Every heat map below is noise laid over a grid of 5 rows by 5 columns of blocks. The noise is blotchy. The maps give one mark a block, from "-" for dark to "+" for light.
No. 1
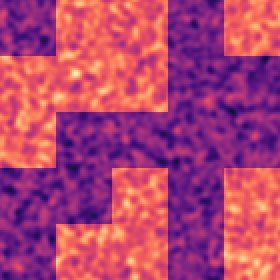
- + + - +
+ + + - -
+ - - - -
- - + - +
- + + - +
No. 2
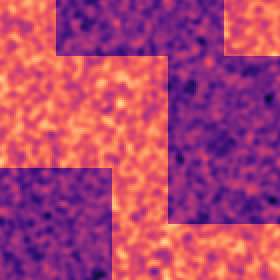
+ - - - +
+ + + - -
+ + + - -
- - + - -
- - + + +
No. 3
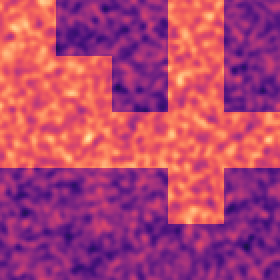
+ - - + -
+ + - + -
+ + + + +
- - - + -
- - - - -
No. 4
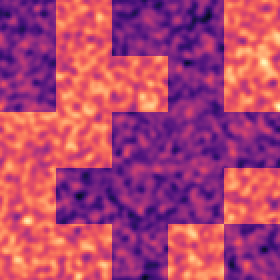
- + - - +
- + + - +
+ + - - -
+ - - - +
+ + - + -
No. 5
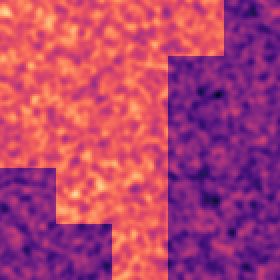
+ + + + -
+ + + - -
+ + + - -
- + + - -
- - + - -
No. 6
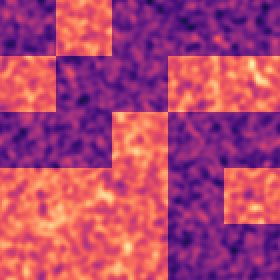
- + - - -
+ - - + +
- - + - -
+ + + - +
+ + + - -
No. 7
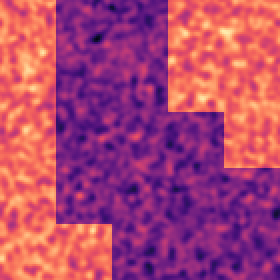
+ - - + +
+ - - + +
+ - - - +
+ - - - -
+ + - - -
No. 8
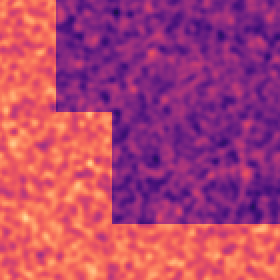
+ - - - -
+ - - - -
+ + - - -
+ + - - -
+ + + + +
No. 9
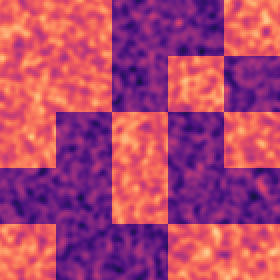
+ + - - +
+ + - + -
+ - + - +
- - + - -
+ - - + +
